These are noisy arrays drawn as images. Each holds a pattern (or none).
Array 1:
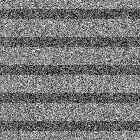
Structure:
horizontal stripes
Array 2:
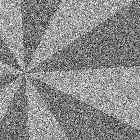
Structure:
spokes from one point
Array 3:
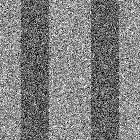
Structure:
vertical stripes
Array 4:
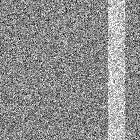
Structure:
one vertical stripe
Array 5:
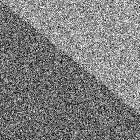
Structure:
a sharp edge
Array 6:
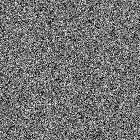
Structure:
only noise
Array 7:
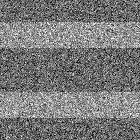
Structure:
horizontal stripes
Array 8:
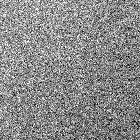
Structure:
a smooth slope
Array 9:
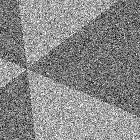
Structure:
spokes from one point
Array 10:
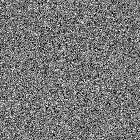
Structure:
only noise
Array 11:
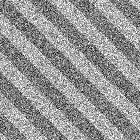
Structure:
diagonal stripes
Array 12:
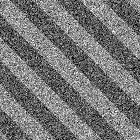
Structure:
diagonal stripes
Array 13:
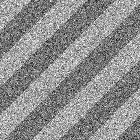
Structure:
diagonal stripes
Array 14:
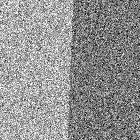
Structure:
a sharp edge
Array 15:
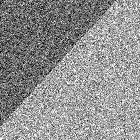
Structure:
a sharp edge
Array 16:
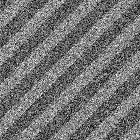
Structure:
diagonal stripes
